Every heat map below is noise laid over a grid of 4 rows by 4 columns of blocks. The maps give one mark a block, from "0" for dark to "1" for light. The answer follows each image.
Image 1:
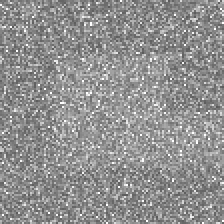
0 0 0 0
0 1 1 0
0 1 1 1
0 0 0 0
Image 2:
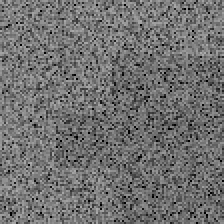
1 1 1 1
1 1 0 0
1 0 0 0
1 1 0 0
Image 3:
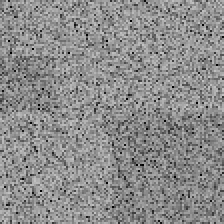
1 1 1 1
0 1 1 1
1 1 0 0
1 1 0 0
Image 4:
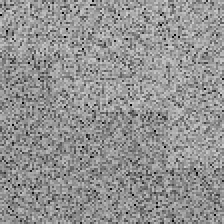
1 1 1 1
0 1 1 1
0 0 0 1
0 0 0 0
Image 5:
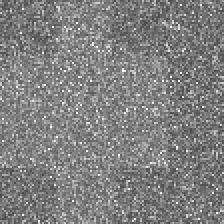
0 1 0 0
1 1 1 0
1 1 1 0
0 1 0 0
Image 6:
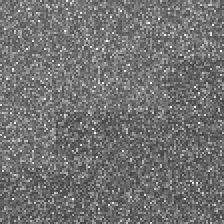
1 1 1 1
1 1 1 0
1 0 0 0
0 0 0 0
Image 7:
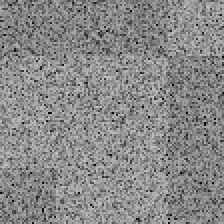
0 0 0 1
1 1 1 0
1 1 1 0
0 1 1 0
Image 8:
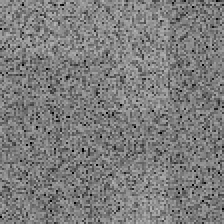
1 1 1 0
0 0 1 0
0 0 0 0
0 0 1 0
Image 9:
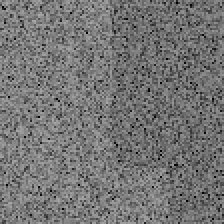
1 1 0 0
1 1 0 0
1 1 0 0
1 1 1 0
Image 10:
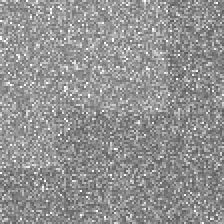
1 1 1 0
1 1 1 0
1 0 0 0
0 0 0 0
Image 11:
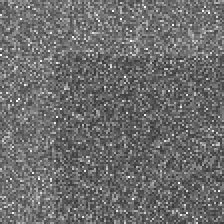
1 1 1 1
1 0 0 0
1 0 0 0
1 0 0 0
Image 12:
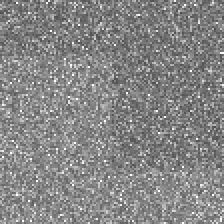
0 0 0 0
1 1 0 0
1 1 0 0
1 1 1 1
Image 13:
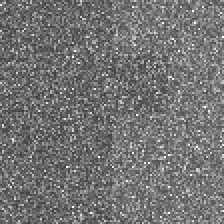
0 0 1 1
0 0 0 1
0 0 1 1
0 0 1 1
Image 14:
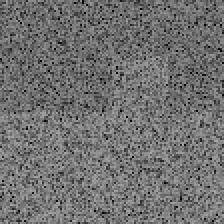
0 0 0 0
0 0 1 0
1 1 1 1
1 1 1 1
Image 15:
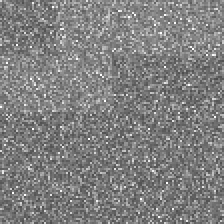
0 1 1 1
1 1 0 0
0 0 0 0
0 0 0 0
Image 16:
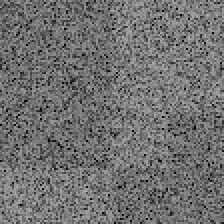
0 0 1 1
0 0 1 1
0 0 1 0
1 1 0 0
